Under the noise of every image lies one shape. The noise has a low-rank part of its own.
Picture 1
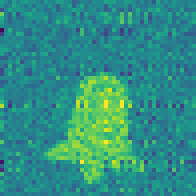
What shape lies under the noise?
bell
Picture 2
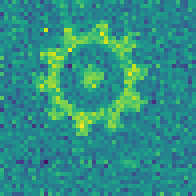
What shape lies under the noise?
gear
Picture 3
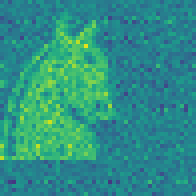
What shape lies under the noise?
chess knight
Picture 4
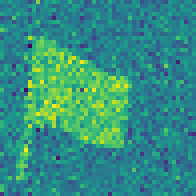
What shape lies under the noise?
flag
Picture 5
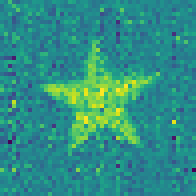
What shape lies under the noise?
star
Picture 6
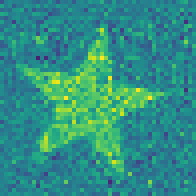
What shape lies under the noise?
star
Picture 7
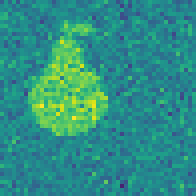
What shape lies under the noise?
pear
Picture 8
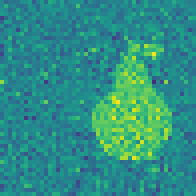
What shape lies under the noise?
pear
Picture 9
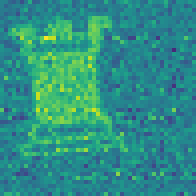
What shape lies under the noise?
chess rook
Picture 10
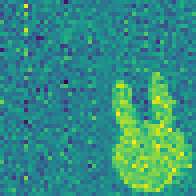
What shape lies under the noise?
rabbit's head
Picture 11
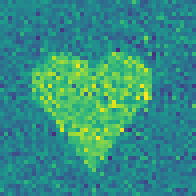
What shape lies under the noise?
heart
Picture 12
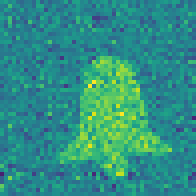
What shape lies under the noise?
bell
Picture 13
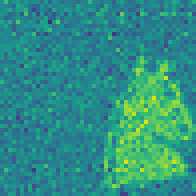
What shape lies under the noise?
chess knight
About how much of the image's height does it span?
two thirds
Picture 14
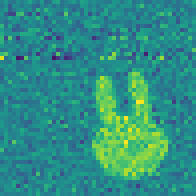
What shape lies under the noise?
rabbit's head
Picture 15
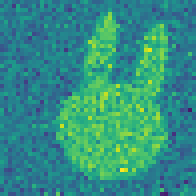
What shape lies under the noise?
rabbit's head
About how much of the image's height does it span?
nearly all
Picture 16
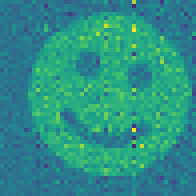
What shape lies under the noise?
smiling face
